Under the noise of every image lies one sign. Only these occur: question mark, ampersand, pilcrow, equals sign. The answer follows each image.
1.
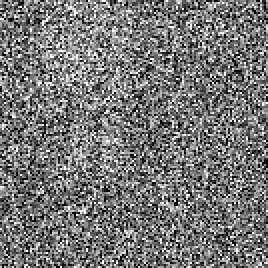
pilcrow
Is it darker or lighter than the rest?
lighter
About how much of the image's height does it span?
two thirds
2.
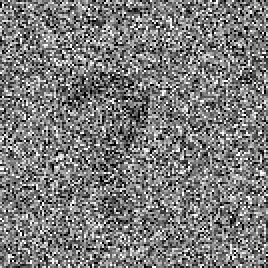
question mark
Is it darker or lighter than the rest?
darker
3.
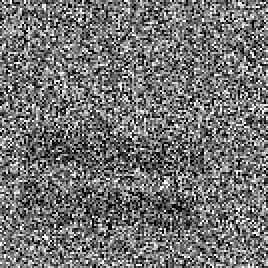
equals sign
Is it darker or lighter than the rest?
darker
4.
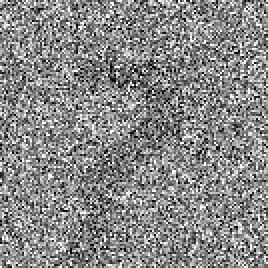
question mark
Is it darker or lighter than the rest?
darker
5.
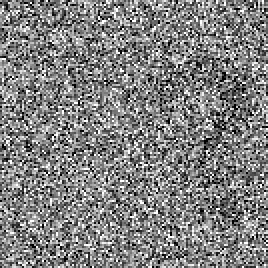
question mark
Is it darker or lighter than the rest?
darker
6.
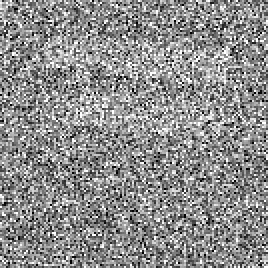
equals sign
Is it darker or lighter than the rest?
lighter
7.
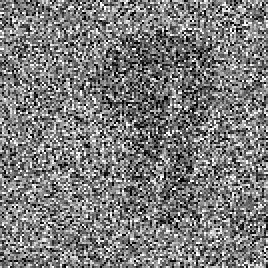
pilcrow
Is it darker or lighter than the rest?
darker
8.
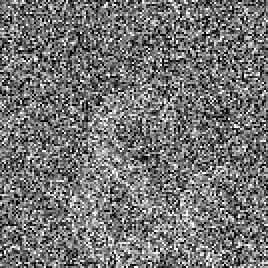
ampersand
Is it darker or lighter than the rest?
lighter
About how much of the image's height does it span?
two thirds
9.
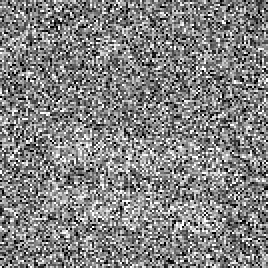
equals sign
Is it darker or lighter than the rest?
lighter
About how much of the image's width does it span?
two thirds
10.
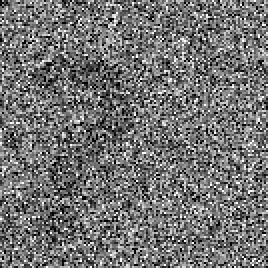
question mark
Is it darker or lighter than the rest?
darker
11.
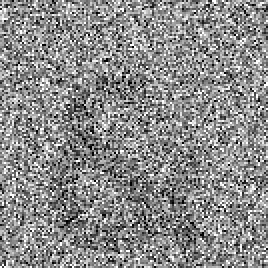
ampersand
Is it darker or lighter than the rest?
darker
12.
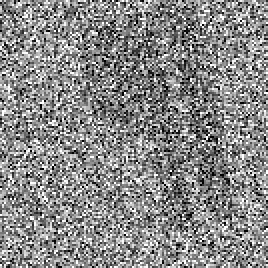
pilcrow
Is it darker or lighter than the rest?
darker
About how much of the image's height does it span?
nearly all
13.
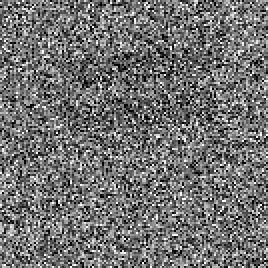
equals sign
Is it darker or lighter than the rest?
darker
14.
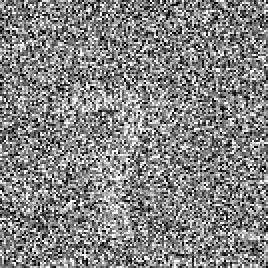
question mark
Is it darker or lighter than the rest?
lighter
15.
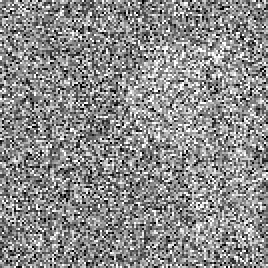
pilcrow
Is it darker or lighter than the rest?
lighter
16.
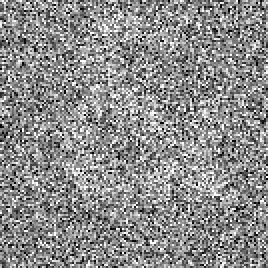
ampersand
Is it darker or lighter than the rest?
lighter
